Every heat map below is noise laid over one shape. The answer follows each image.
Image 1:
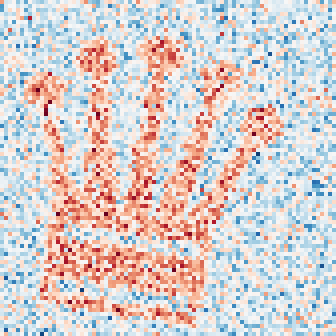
chess queen
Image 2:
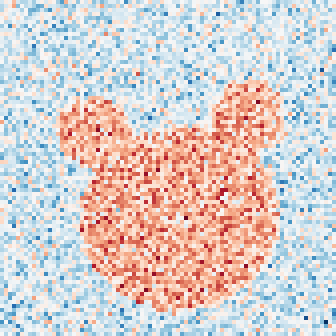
bear's head
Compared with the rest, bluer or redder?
redder
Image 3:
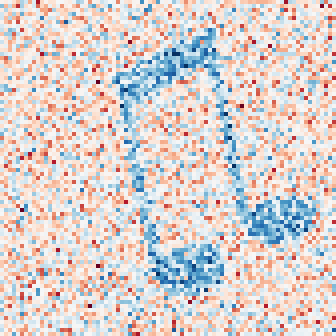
pair of musical notes
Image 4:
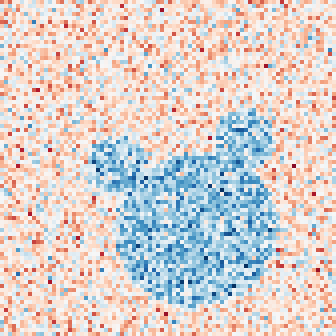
bear's head
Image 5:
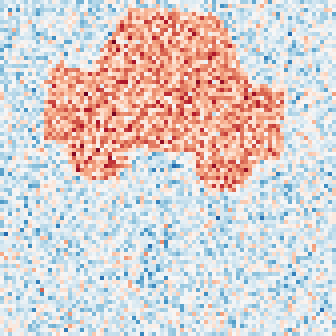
car
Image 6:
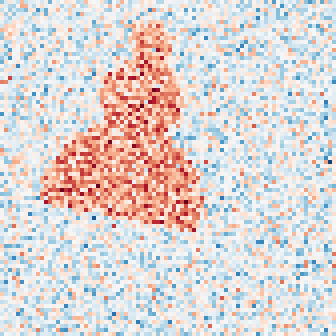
chess pawn
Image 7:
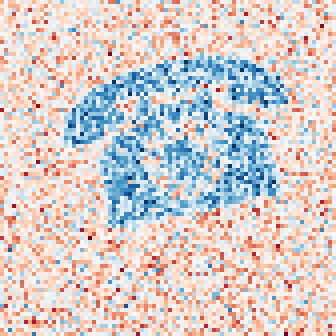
telephone
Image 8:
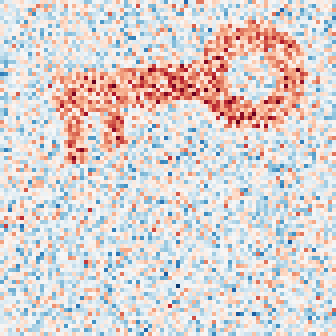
key
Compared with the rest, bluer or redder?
redder
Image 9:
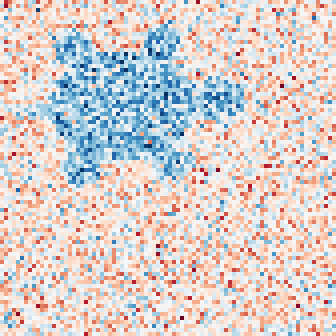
turtle
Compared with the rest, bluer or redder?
bluer
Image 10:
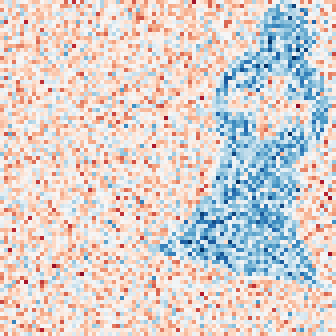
chess bishop
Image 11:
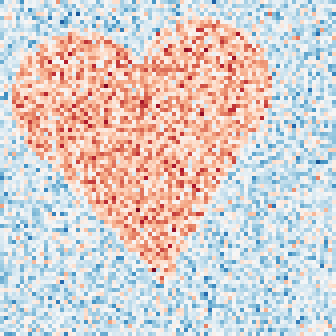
heart
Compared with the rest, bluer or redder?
redder
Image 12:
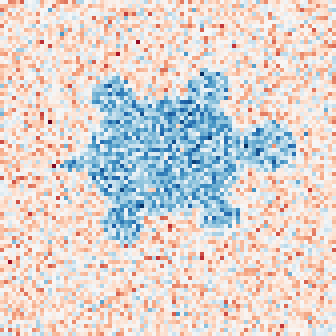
turtle
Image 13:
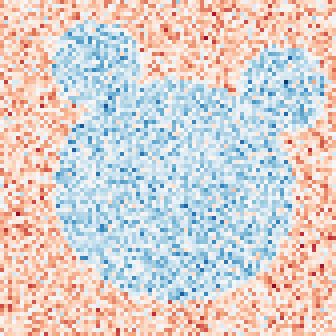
bear's head
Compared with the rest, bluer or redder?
bluer
